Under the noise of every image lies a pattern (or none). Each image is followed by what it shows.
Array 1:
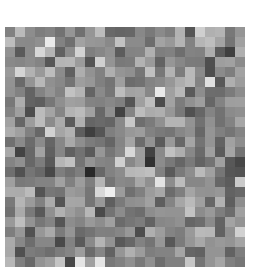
only noise
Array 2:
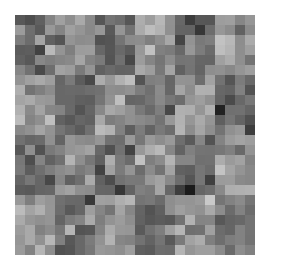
a checkerboard
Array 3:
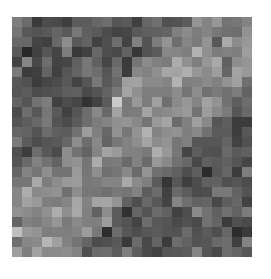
a diagonal band
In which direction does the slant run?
bottom left to top right
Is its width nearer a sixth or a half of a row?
a half
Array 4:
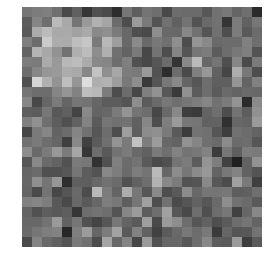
one block
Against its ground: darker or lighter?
lighter
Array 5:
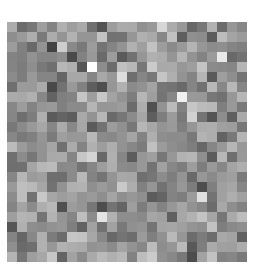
only noise
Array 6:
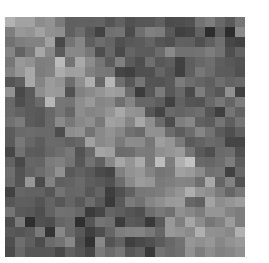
a diagonal band
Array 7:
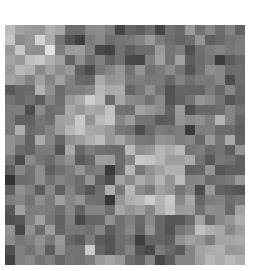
blocks along the diagonal
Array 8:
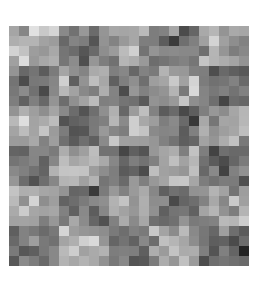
a checkerboard
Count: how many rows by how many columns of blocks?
6 by 5
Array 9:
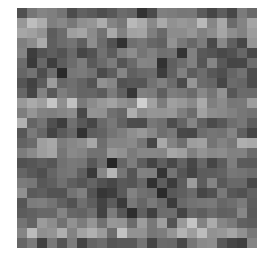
bands of rows
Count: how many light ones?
4
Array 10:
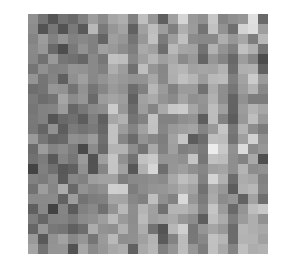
bands of columns
